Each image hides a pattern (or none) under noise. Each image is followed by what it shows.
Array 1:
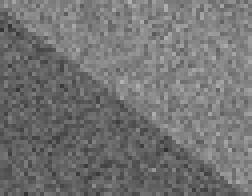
a sharp edge
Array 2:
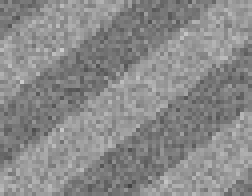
diagonal stripes
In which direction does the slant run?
bottom left to top right
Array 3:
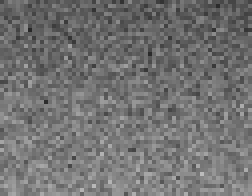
a smooth slope
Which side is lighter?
bottom
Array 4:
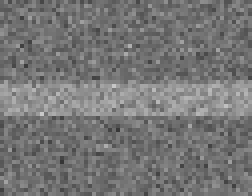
one horizontal stripe
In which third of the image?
middle
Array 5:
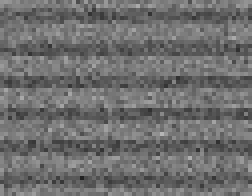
horizontal stripes
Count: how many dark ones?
6
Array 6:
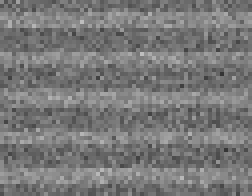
horizontal stripes
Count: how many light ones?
5
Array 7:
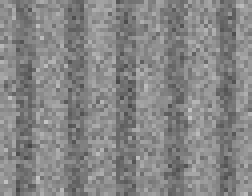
vertical stripes
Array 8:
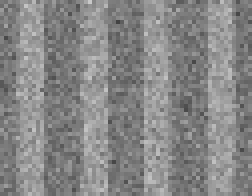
vertical stripes
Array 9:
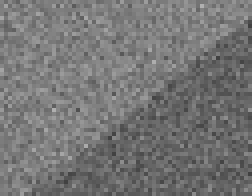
a sharp edge
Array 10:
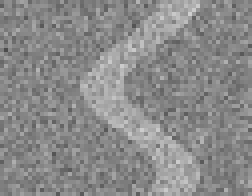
a wavy band
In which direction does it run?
top to bottom
